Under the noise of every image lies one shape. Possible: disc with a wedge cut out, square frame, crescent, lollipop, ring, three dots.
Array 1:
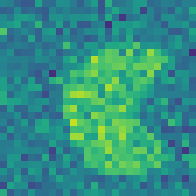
light disc with a wedge cut out
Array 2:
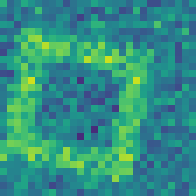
light square frame
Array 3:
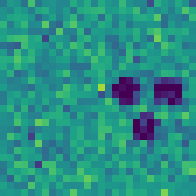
dark three dots, middle right
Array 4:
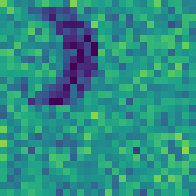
dark crescent
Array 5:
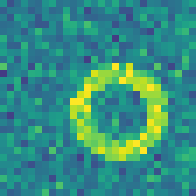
light ring
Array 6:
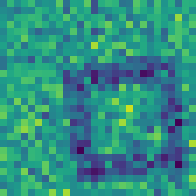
dark square frame
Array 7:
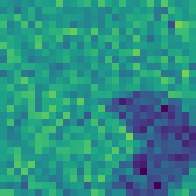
dark disc with a wedge cut out
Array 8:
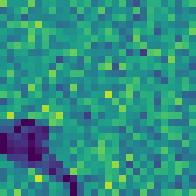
dark lollipop, bottom left
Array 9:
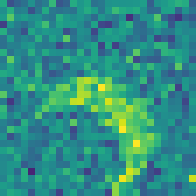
light crescent
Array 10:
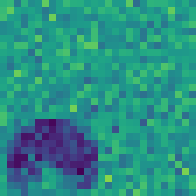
dark disc with a wedge cut out
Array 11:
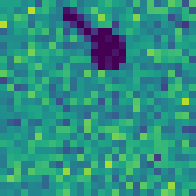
dark lollipop, top middle
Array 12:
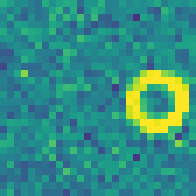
light ring, middle right
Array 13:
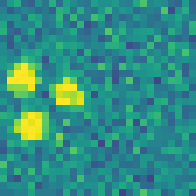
light three dots, middle left
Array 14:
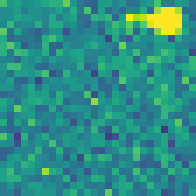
light lollipop, top right
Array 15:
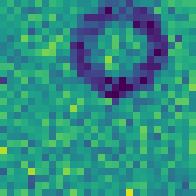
dark ring
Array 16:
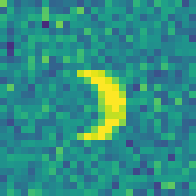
light crescent, centre
